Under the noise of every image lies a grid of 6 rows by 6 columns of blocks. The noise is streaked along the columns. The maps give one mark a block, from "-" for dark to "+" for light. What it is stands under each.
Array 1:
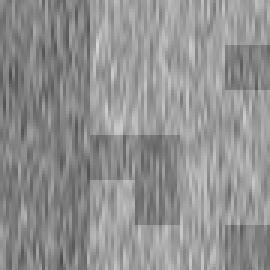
- - + + + +
- - + + + -
- - + + + +
- - - - + +
- - + - + +
- - + + + -
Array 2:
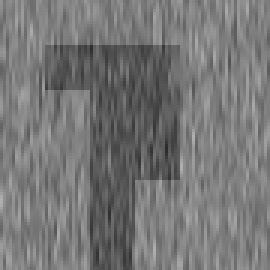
+ + + + + +
+ - - - + +
+ + - - + +
+ + - - + +
+ + - + + +
+ + - + + +
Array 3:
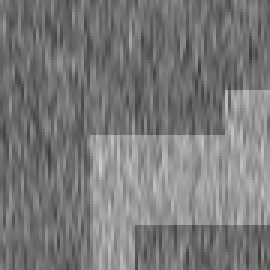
- - - - - -
- - - - - -
- - - - - +
- - + + + +
- - + + + +
- - + - - -
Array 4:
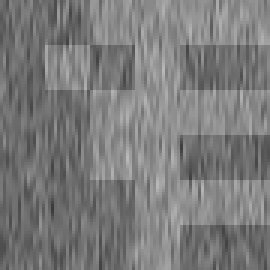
- - + + + +
- + - + - -
- - + + + +
- - + + - -
- - - + + +
- - - + - -
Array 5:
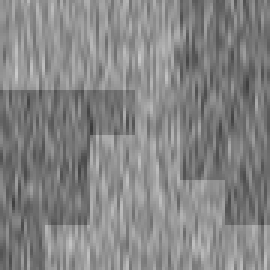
+ + + + - -
+ + + + - -
- - - + - -
- - + + - -
- - + + + -
- + + + + +
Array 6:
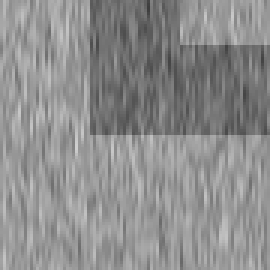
+ + - - + +
+ + - - - -
+ + - - - -
+ + + + + +
+ + + + + +
+ + + + + +
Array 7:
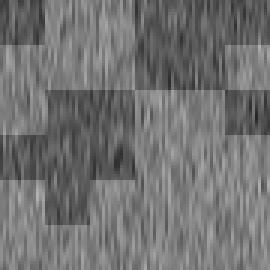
- + + - - -
+ + + - - +
+ - - + + -
- - - + + +
+ - + + + +
+ + + + + +
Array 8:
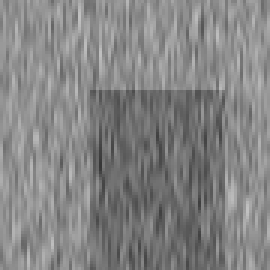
+ + + + + +
+ + + + + +
+ + - - - +
+ + - - - +
+ + - - - +
+ + - - - +
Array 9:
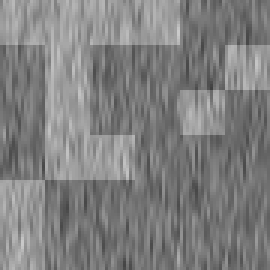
+ + + + - -
- + - - - +
- + - - + -
- + + - - -
+ - - - - -
+ - - - - -
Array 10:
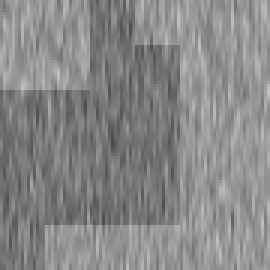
+ + - + + +
+ + - - + +
- - - - + +
- - - - + +
- - - - + +
- + + + + +
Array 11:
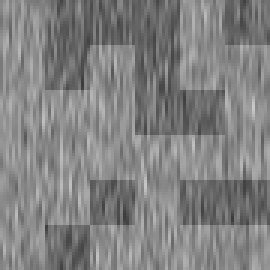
+ - - - + -
+ - + - + +
+ + + - - +
+ + + + + +
+ + - + - -
+ - + + + +
